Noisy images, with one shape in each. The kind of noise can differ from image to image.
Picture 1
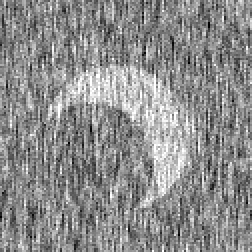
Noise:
streaked along the columns
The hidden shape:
crescent
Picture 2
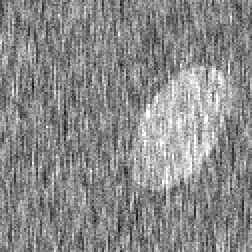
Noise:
streaked along the columns
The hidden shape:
ellipse
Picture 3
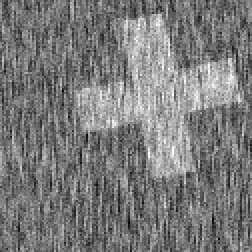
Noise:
streaked along the columns
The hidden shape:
cross
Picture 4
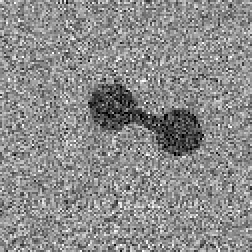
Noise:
low rank plus noise
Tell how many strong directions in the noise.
five to eight
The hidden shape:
dumbbell
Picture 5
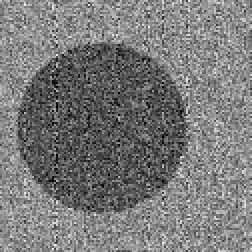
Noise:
columns of uneven size
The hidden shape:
disc
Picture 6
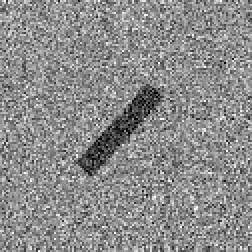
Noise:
low rank plus noise
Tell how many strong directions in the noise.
two
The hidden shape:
bar
